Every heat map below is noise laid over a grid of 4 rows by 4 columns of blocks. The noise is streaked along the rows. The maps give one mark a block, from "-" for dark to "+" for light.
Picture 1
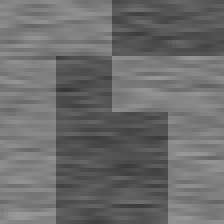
+ + - -
+ - + +
+ - - +
+ - - +
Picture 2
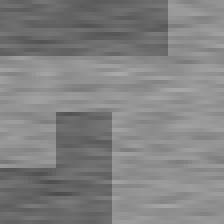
- - - +
+ + + +
+ - + +
- - + +
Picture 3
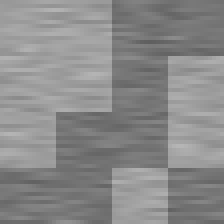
+ + - -
+ + - +
+ - - +
- - + -
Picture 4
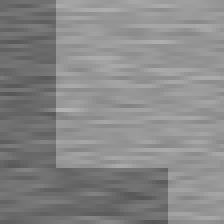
- + + +
- + + +
- + + +
- - - +
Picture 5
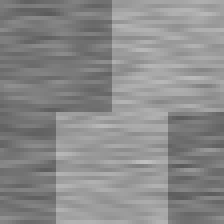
- - + +
- - + +
- + + -
- + + -
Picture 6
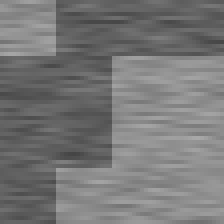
+ - - -
- - + +
- - + +
- + + +
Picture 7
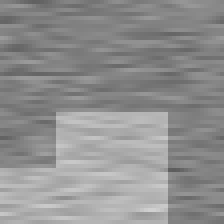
- - - -
- - - -
- + + -
+ + + -
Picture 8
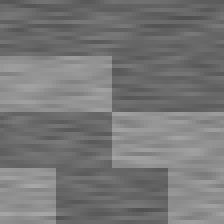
- - - -
+ + - -
- - + +
+ - - +
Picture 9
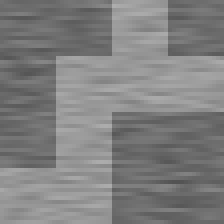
- - + -
- + + +
- + - -
+ + - -
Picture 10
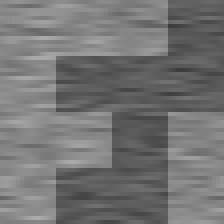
+ + + -
+ - - -
+ + - +
+ - - +
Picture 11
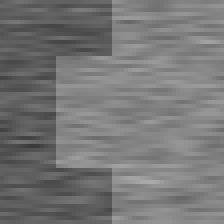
- - + +
- + + +
- + + +
- - + +
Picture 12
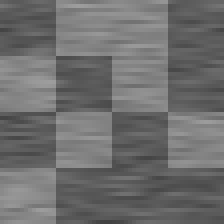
- + + -
+ - + -
- + - +
+ - - -
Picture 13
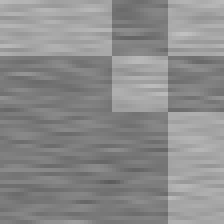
+ + - +
- - + -
- - - +
- - - +
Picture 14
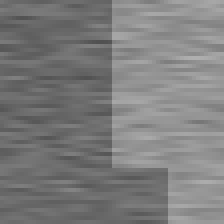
- - + +
- - + +
- - + +
- - - +
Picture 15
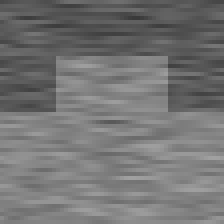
- - - -
- + + -
+ + + +
+ + + +
